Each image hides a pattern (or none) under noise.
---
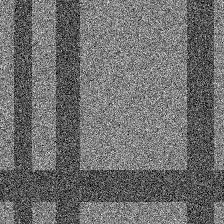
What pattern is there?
bands of rows crossing bands of columns
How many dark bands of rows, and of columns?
1 and 3
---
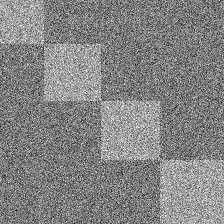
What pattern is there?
blocks along the diagonal
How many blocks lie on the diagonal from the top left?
4
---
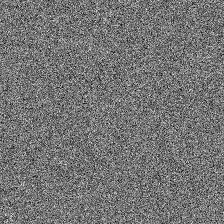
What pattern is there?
only noise
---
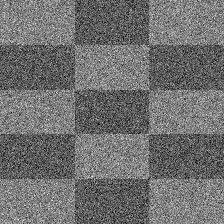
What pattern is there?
a checkerboard
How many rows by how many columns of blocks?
5 by 3
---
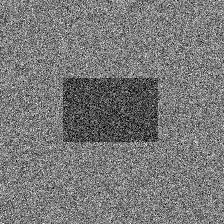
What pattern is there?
one block
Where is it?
centre
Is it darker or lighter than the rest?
darker
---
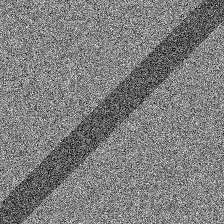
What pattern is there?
a diagonal band
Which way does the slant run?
bottom left to top right
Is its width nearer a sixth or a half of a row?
a sixth
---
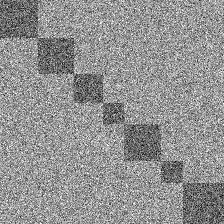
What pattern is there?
blocks along the diagonal
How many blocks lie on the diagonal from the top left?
7
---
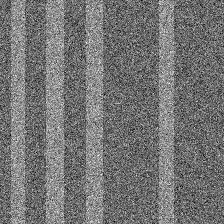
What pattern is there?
bands of columns
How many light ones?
4
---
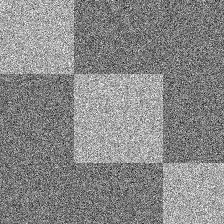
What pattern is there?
blocks along the diagonal
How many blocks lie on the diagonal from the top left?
3
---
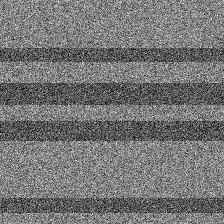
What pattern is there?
bands of rows
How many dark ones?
4
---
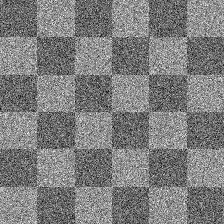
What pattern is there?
a checkerboard
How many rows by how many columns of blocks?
6 by 6
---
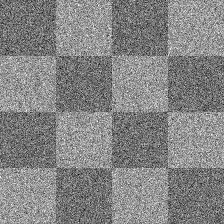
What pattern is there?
a checkerboard
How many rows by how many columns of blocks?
4 by 4
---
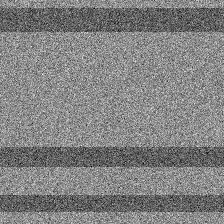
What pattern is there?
bands of rows
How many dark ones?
3
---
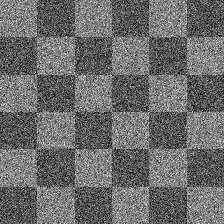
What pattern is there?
a checkerboard
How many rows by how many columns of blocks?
6 by 6
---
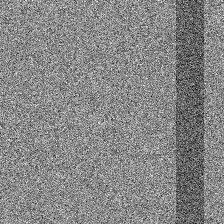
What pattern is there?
one band of columns
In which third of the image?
right
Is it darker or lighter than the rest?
darker
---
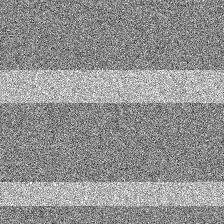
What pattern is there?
bands of rows
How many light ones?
2
